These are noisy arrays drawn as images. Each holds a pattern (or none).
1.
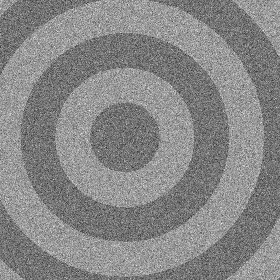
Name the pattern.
rings round one point
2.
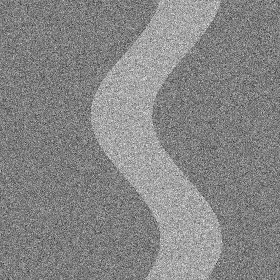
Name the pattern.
a wavy band
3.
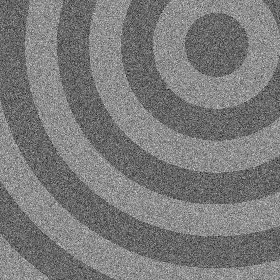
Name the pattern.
rings round one point
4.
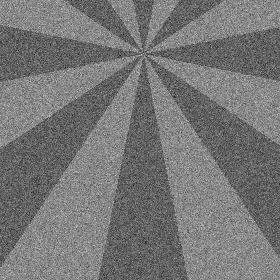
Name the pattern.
spokes from one point
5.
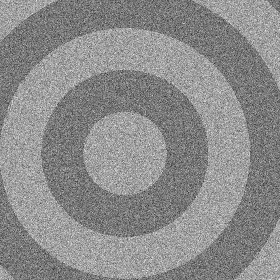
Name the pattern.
rings round one point
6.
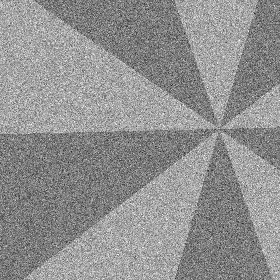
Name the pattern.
spokes from one point
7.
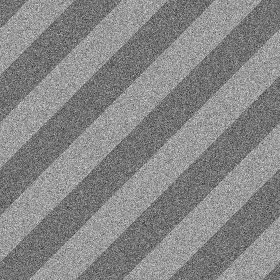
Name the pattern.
diagonal stripes
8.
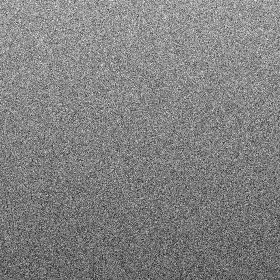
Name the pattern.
a smooth slope
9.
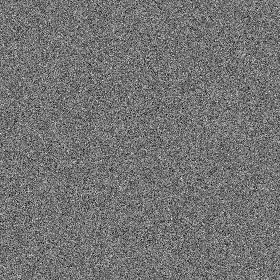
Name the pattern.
only noise
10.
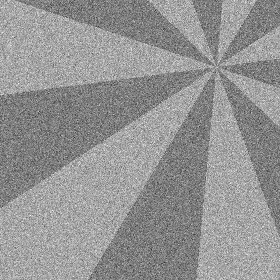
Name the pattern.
spokes from one point
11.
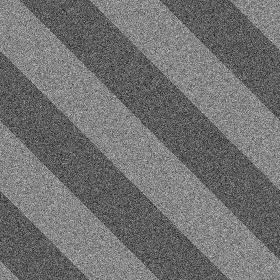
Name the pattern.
diagonal stripes
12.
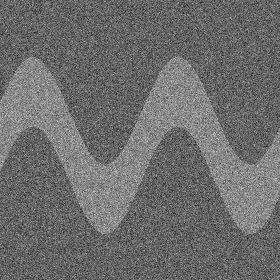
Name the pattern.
a wavy band
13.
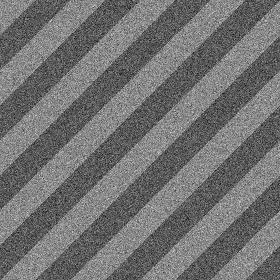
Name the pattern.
diagonal stripes
